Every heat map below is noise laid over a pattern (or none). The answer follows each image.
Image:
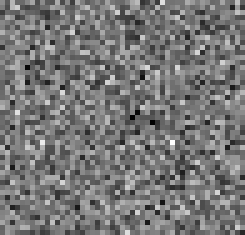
only noise
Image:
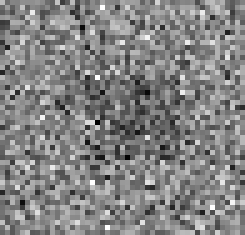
one block
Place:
centre
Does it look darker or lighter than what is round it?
darker
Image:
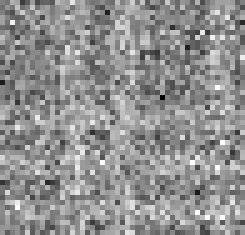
bands of rows crossing bands of columns
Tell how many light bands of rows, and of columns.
3 and 3
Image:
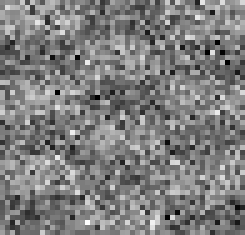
a checkerboard
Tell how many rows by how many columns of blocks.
6 by 3
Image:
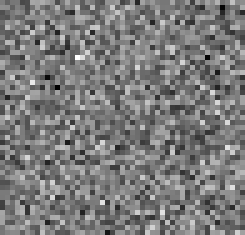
only noise
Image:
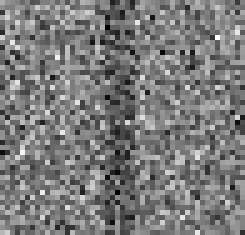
one band of columns
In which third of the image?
middle
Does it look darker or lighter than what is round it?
darker
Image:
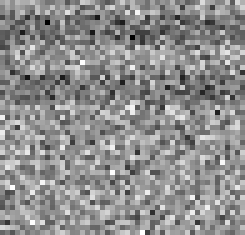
bands of rows
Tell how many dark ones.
2
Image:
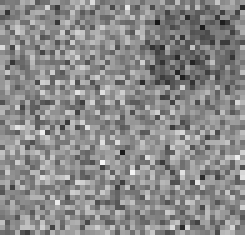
one block
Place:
top right
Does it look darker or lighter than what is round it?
darker
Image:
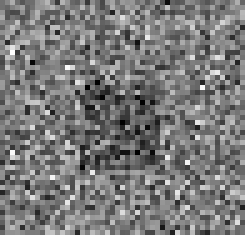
one block
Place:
centre
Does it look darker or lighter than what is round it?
darker
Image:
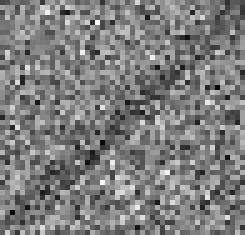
a diagonal band
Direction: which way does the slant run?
bottom left to top right
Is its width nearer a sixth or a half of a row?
a sixth
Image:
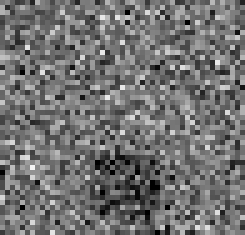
one block
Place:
bottom middle
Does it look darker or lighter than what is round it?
darker
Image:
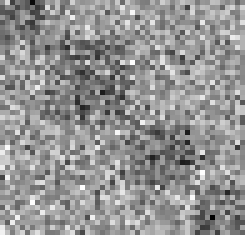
blocks along the diagonal
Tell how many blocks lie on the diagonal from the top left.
4
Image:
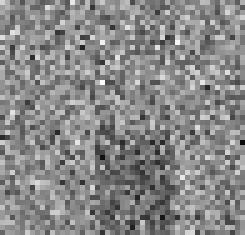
one block
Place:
bottom middle
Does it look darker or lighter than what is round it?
darker
